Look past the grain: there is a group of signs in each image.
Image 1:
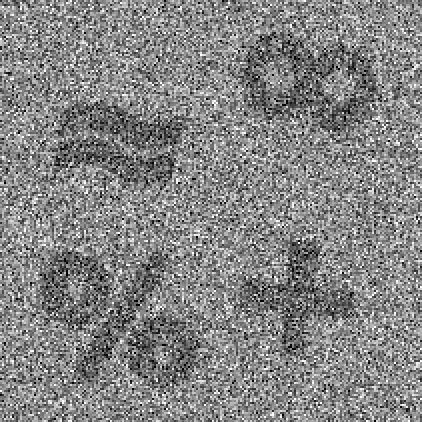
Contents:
top left: approximately sign; top right: infinity sign; bottom left: percent sign; bottom right: plus sign
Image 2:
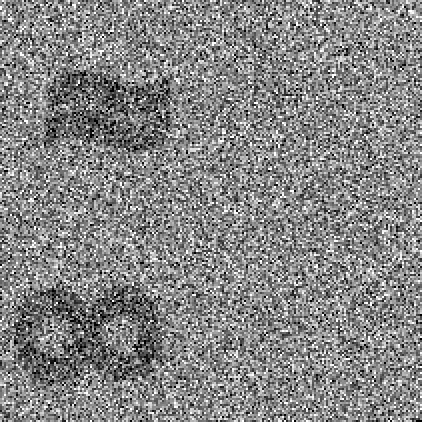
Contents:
top left: approximately sign; bottom left: infinity sign
